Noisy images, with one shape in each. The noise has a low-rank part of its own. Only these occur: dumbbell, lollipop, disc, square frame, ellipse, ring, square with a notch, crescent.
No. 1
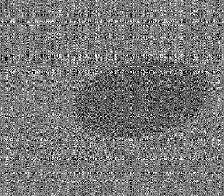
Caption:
dark ellipse
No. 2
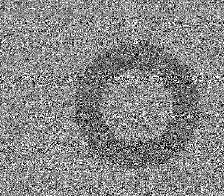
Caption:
dark ring
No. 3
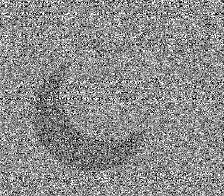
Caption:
dark crescent
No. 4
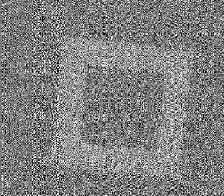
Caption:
light square frame
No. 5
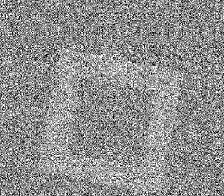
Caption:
light square frame
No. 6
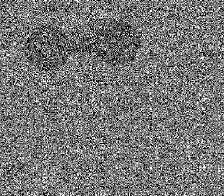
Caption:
dark dumbbell
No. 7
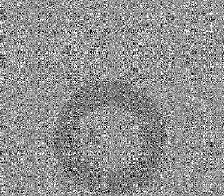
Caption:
dark ring
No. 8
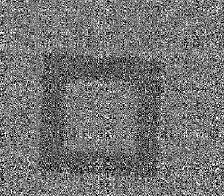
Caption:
dark square frame
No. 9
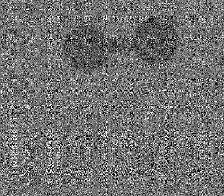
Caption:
dark dumbbell
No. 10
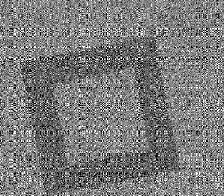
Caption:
dark square frame
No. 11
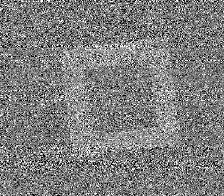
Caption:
light square frame
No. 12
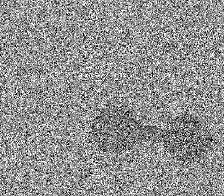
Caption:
dark dumbbell
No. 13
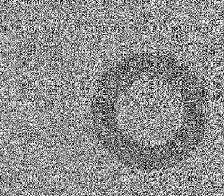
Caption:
dark ring
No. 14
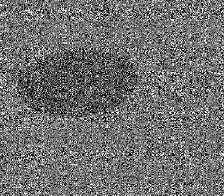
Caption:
dark ellipse
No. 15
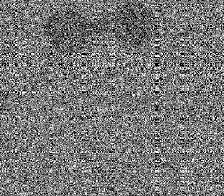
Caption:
dark dumbbell
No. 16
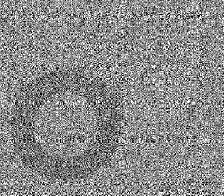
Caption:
dark ring
